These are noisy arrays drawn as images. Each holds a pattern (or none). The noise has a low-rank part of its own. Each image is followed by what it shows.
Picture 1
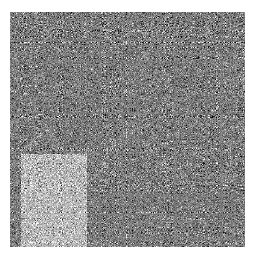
one block
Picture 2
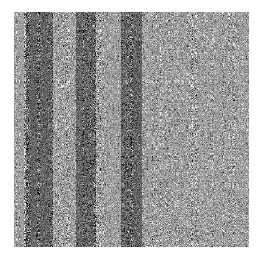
bands of columns
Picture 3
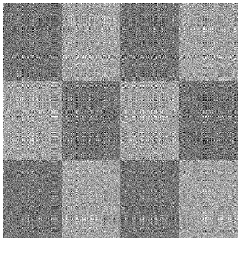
a checkerboard
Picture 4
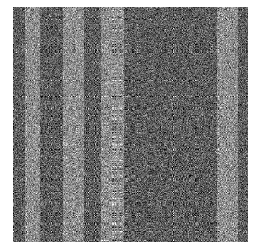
bands of columns
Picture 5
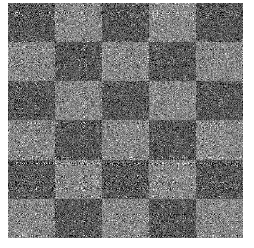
a checkerboard
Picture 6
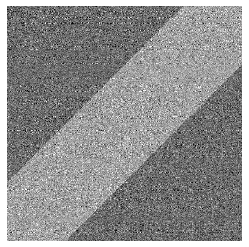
a diagonal band
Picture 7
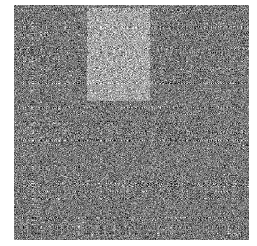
one block
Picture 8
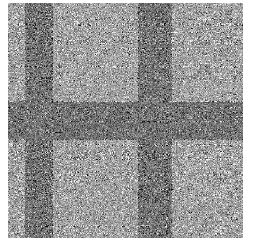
bands of rows crossing bands of columns
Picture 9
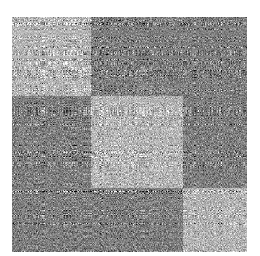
blocks along the diagonal
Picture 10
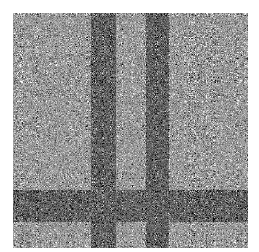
bands of rows crossing bands of columns
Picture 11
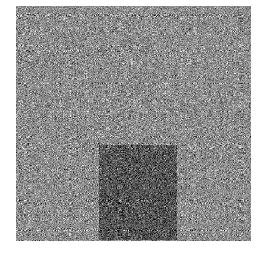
one block
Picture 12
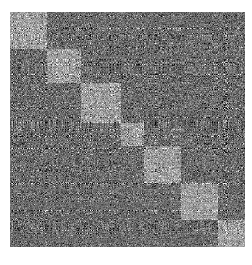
blocks along the diagonal
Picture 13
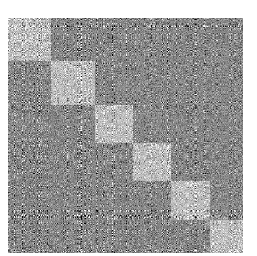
blocks along the diagonal
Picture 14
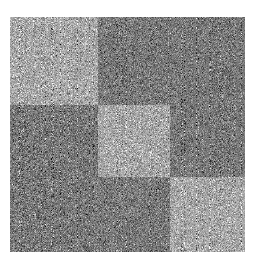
blocks along the diagonal
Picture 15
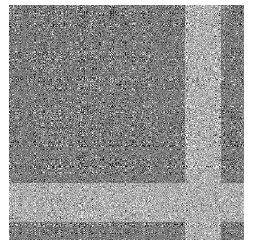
bands of rows crossing bands of columns
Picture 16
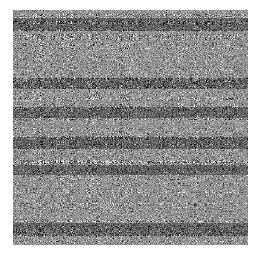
bands of rows
